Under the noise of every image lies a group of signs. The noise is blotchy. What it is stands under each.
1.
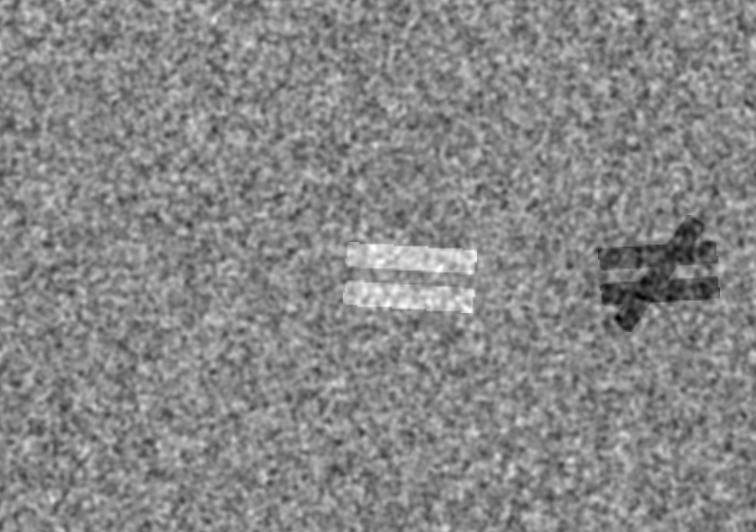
centre: light equals sign; middle right: dark not-equal sign
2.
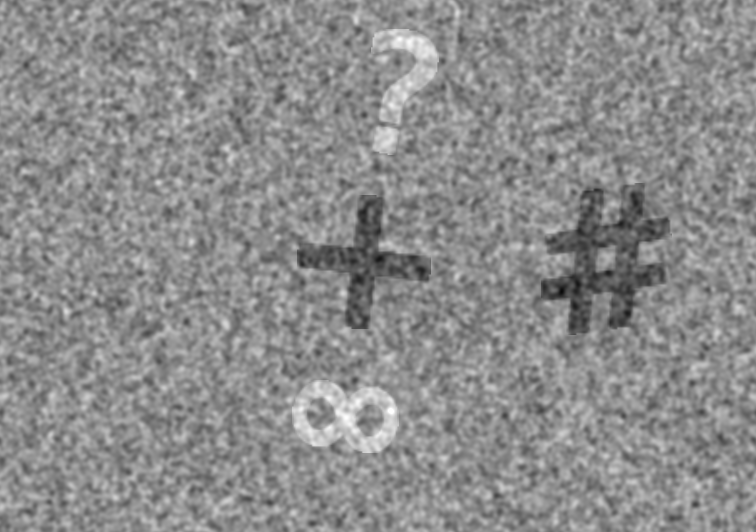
top middle: light question mark; centre: dark plus sign; middle right: dark hash sign; bottom middle: light infinity sign
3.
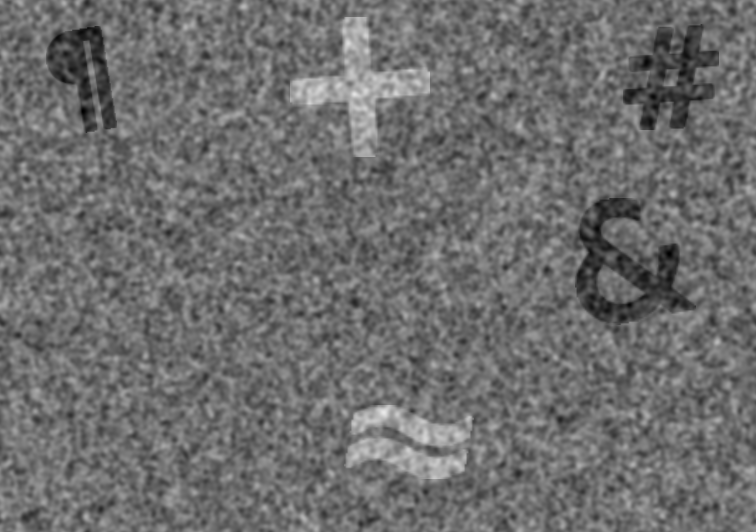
top left: dark pilcrow; top middle: light plus sign; top right: dark hash sign; middle right: dark ampersand; bottom middle: light approximately sign
